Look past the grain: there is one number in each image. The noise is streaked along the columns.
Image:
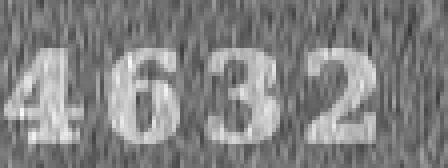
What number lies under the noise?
4632
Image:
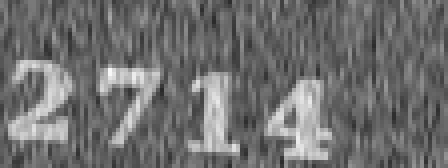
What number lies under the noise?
2714
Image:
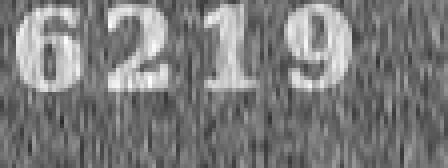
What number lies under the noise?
6219
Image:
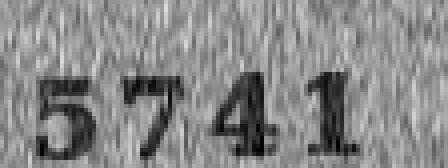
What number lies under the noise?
5741
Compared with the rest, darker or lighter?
darker
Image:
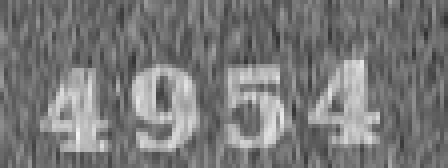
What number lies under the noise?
4954
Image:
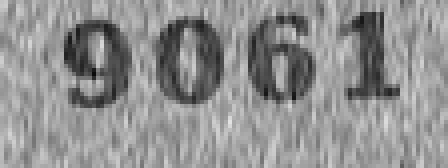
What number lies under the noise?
9061
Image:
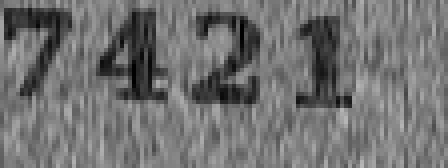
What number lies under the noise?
7421
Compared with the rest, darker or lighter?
darker
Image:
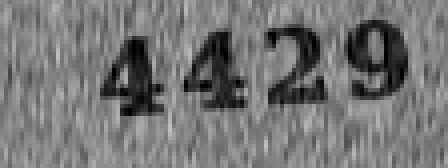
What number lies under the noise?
4429
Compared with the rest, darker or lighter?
darker
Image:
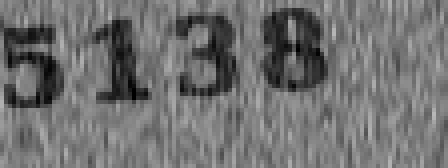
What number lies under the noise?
5138
